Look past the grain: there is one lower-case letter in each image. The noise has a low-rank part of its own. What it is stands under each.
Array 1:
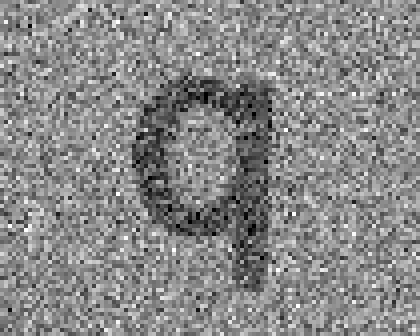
q
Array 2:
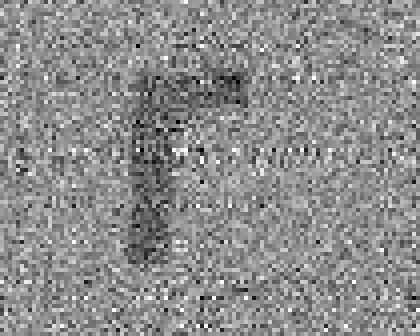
r
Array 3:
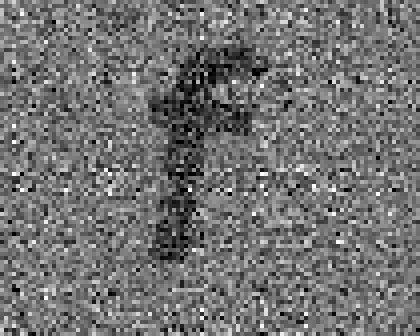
f
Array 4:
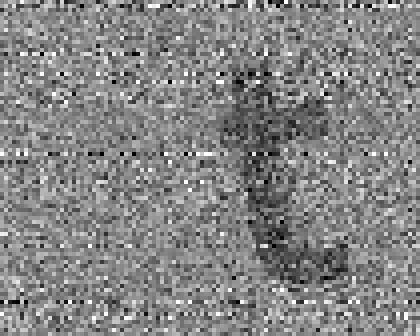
t
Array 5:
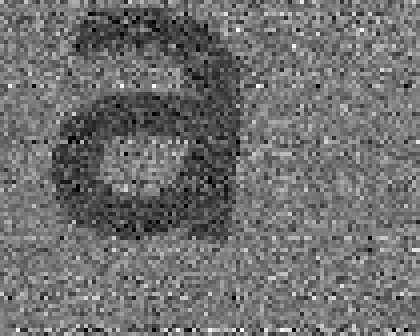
a
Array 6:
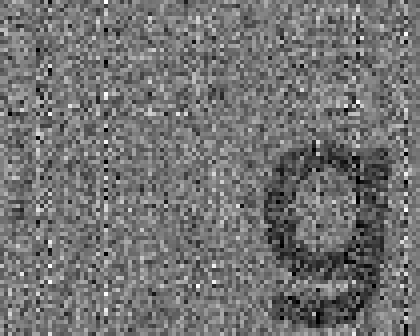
g
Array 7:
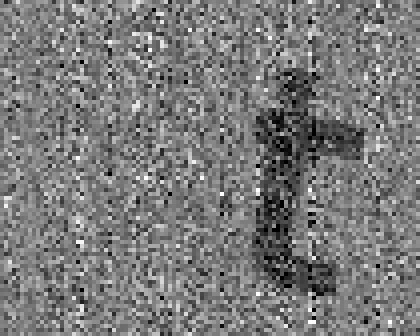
t
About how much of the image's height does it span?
two thirds
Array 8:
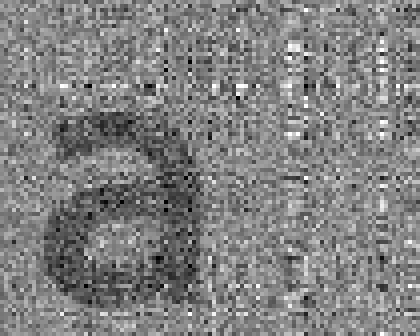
a
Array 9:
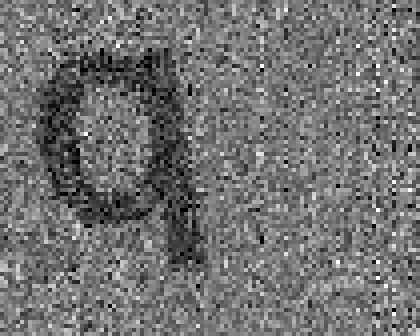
q
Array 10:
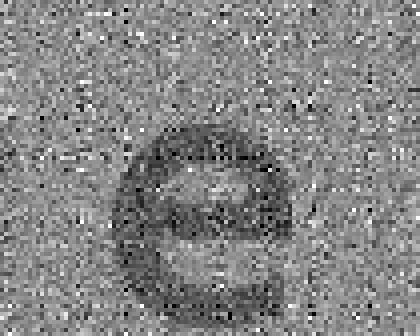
e
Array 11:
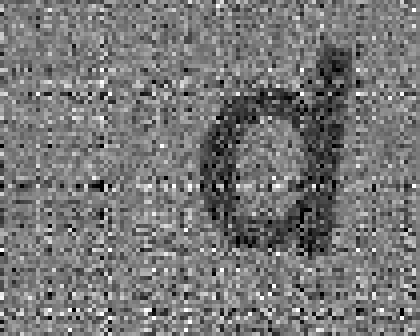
d
